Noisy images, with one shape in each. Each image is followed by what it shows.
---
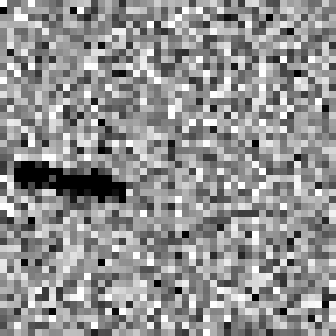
bar
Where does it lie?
middle left
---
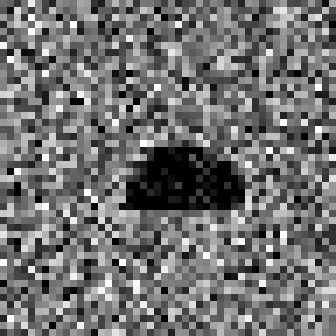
half disc
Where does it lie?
centre
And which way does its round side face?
up
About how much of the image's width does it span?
a third
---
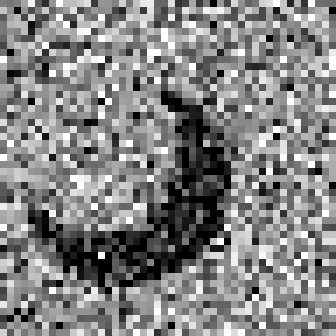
crescent
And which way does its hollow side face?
up and left
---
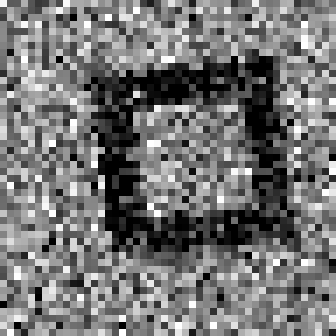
square frame
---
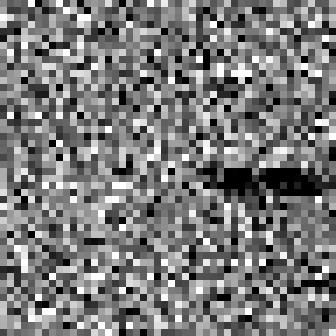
bar
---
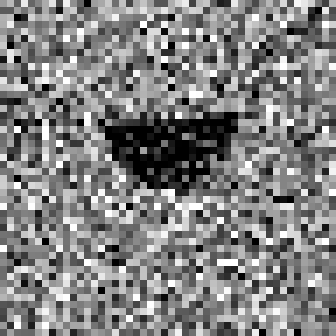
half disc
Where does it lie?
centre
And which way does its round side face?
down
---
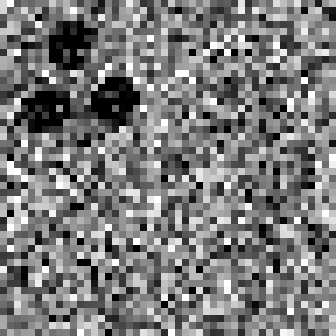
three dots
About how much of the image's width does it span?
a third
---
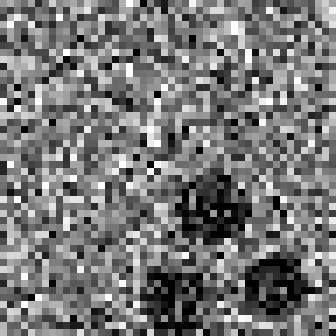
three dots
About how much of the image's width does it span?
half
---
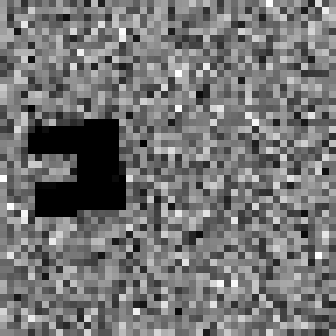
square with a notch
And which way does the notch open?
left
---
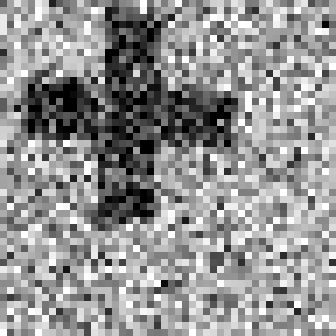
cross
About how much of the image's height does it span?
two thirds
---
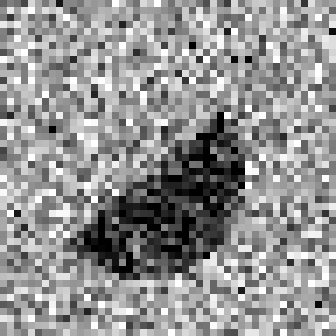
half disc
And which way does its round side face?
down and right
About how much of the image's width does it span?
half
